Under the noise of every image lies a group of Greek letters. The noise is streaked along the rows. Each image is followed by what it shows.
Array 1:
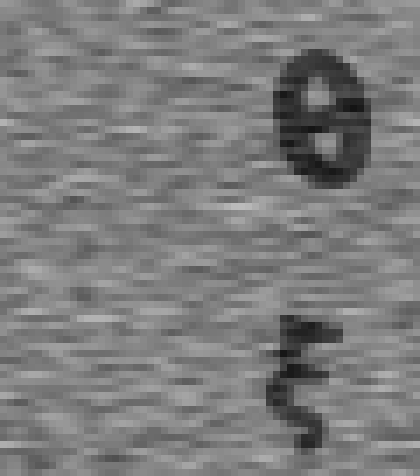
top right: theta; bottom right: xi
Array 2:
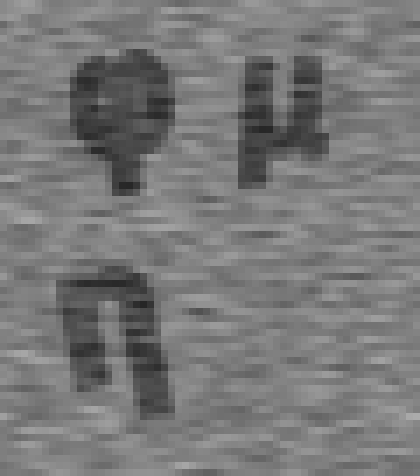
top left: phi; top right: mu; bottom left: eta
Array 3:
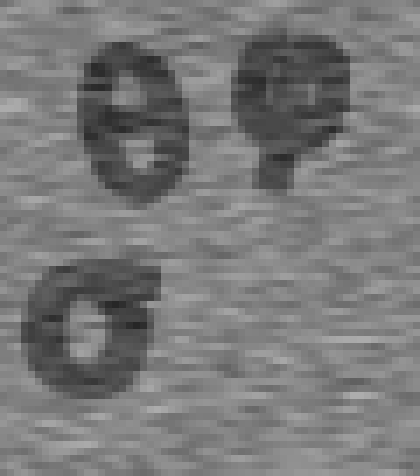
top left: theta; top right: phi; bottom left: sigma
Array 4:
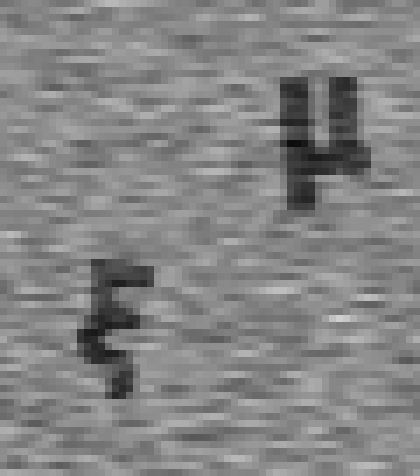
top right: mu; bottom left: xi
